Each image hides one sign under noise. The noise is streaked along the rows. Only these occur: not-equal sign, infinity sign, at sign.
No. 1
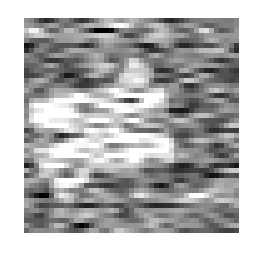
not-equal sign
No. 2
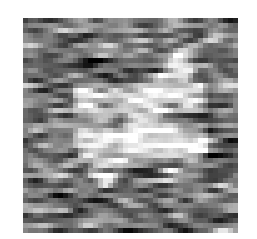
not-equal sign
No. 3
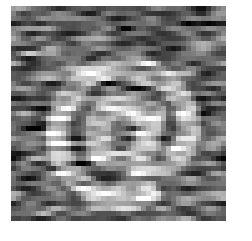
at sign
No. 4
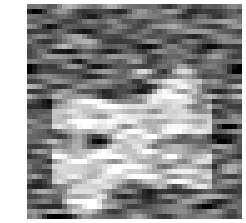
not-equal sign
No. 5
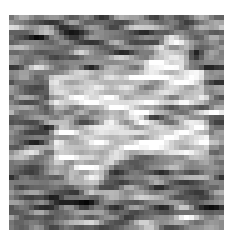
not-equal sign
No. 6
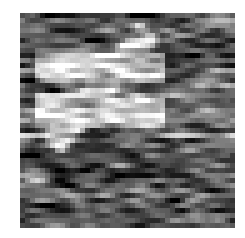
not-equal sign
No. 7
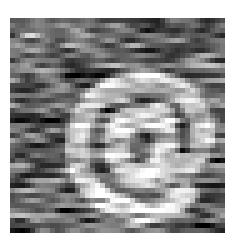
at sign
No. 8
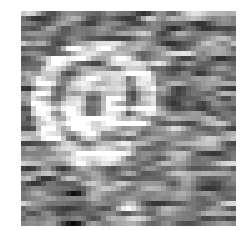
at sign
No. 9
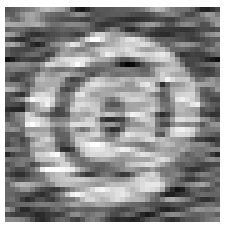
at sign
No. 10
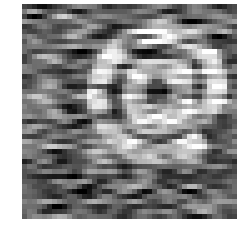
at sign
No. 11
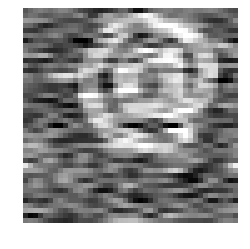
at sign
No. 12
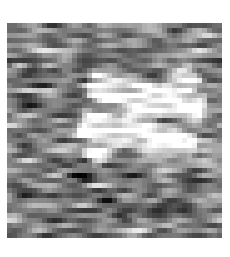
not-equal sign
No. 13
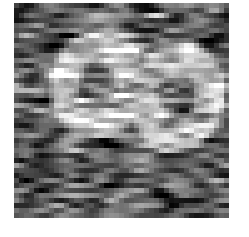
infinity sign
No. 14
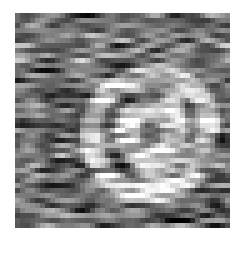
at sign
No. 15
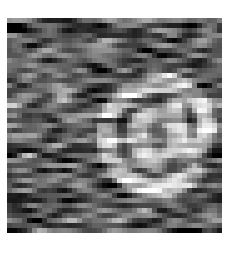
at sign
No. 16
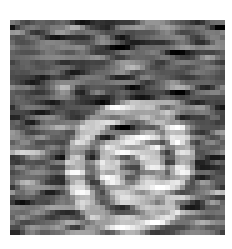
at sign
